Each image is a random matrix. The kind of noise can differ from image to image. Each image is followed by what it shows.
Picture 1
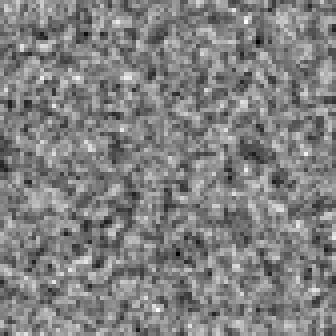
blotchy
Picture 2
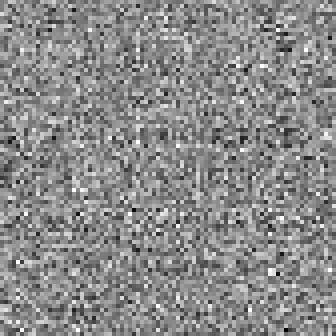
low rank plus noise
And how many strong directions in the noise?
five to eight
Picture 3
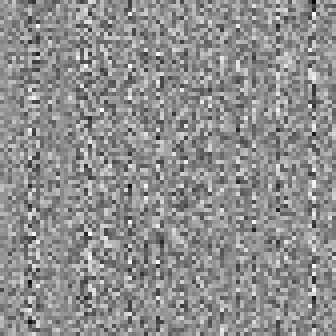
columns of uneven size
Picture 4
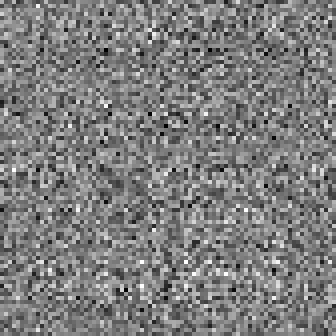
low rank plus noise
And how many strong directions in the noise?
three or four
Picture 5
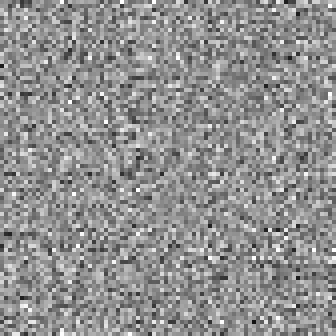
low rank plus noise
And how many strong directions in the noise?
five to eight
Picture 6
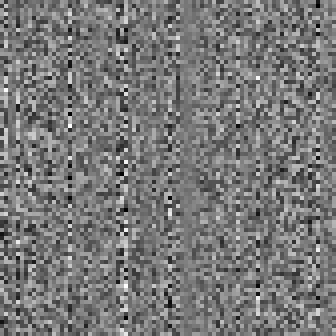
columns of uneven size
